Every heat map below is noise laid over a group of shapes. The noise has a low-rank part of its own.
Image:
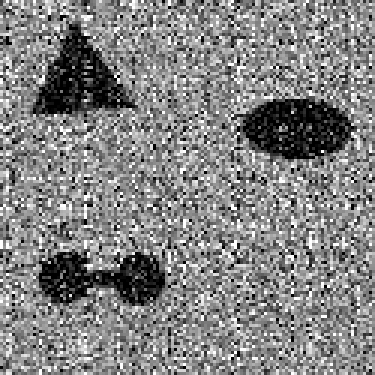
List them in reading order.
top left: triangle; top right: ellipse; bottom left: dumbbell
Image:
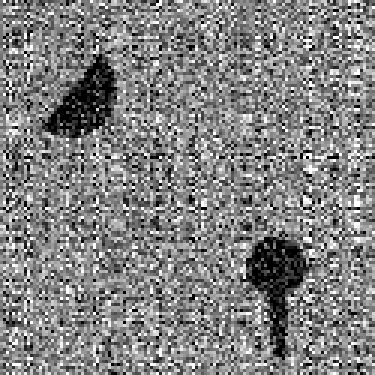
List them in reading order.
top left: half disc; bottom right: lollipop
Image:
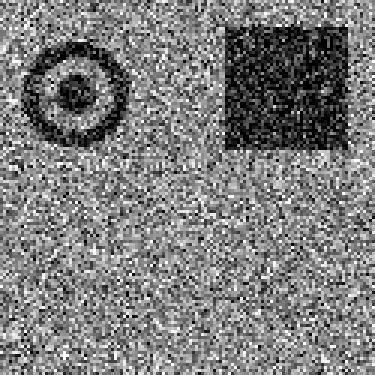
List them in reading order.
top left: bullseye; top right: square
